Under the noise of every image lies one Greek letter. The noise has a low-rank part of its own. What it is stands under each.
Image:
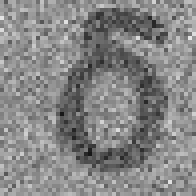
delta
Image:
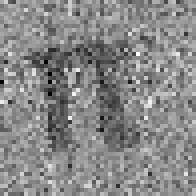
pi
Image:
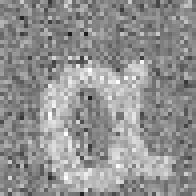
alpha
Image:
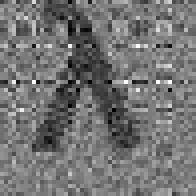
lambda
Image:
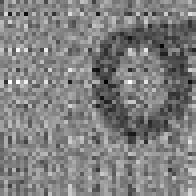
sigma
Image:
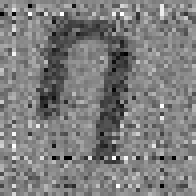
eta
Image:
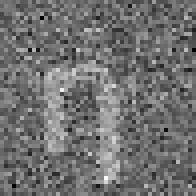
eta
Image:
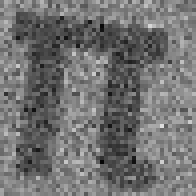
pi
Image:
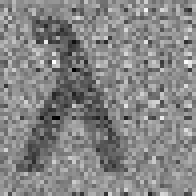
lambda
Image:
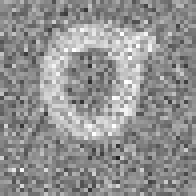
sigma
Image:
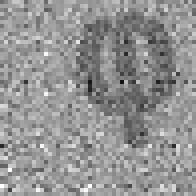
phi
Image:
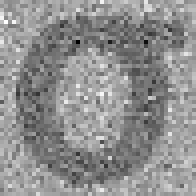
sigma
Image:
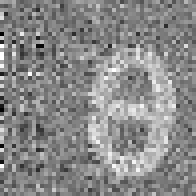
theta
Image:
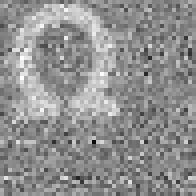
omega
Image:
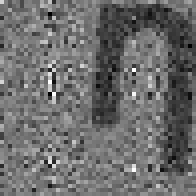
eta
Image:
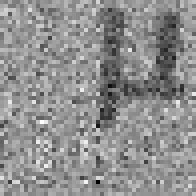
mu
